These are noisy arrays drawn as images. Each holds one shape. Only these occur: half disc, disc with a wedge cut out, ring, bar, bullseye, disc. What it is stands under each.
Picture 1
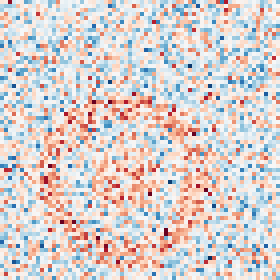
bullseye
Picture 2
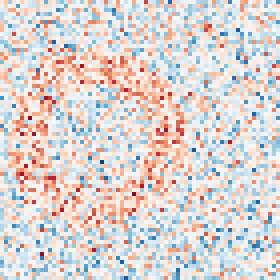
ring
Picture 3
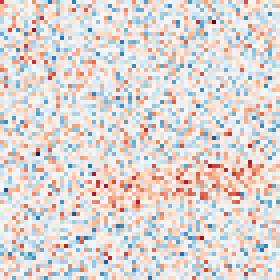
bar
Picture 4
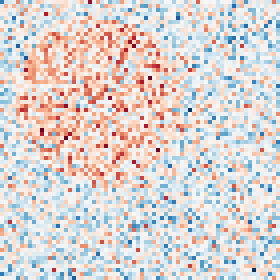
disc
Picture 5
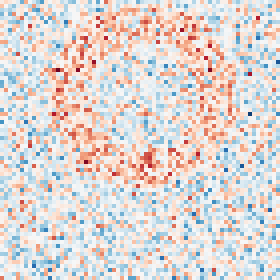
ring
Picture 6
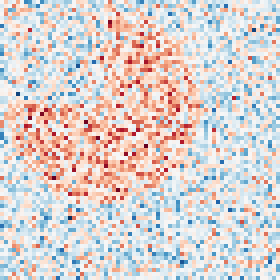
disc with a wedge cut out
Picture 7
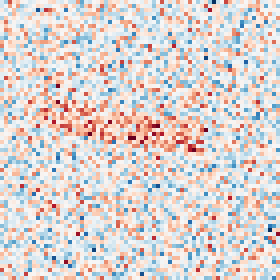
bar
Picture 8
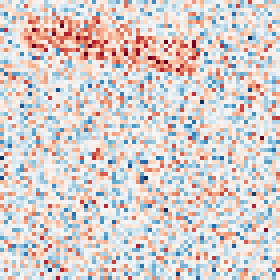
bar
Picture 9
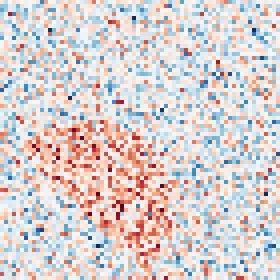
half disc
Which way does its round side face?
up and right
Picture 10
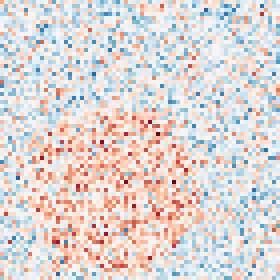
disc
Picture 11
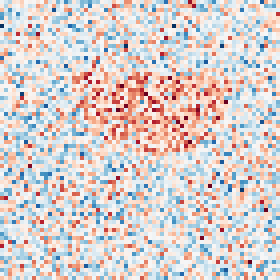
half disc
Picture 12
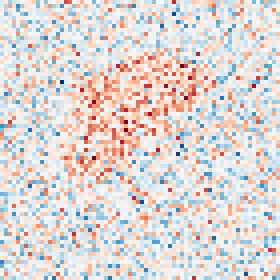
half disc
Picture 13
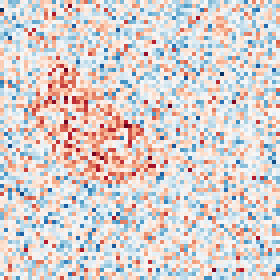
half disc
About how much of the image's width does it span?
half
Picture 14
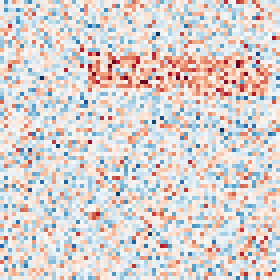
bar
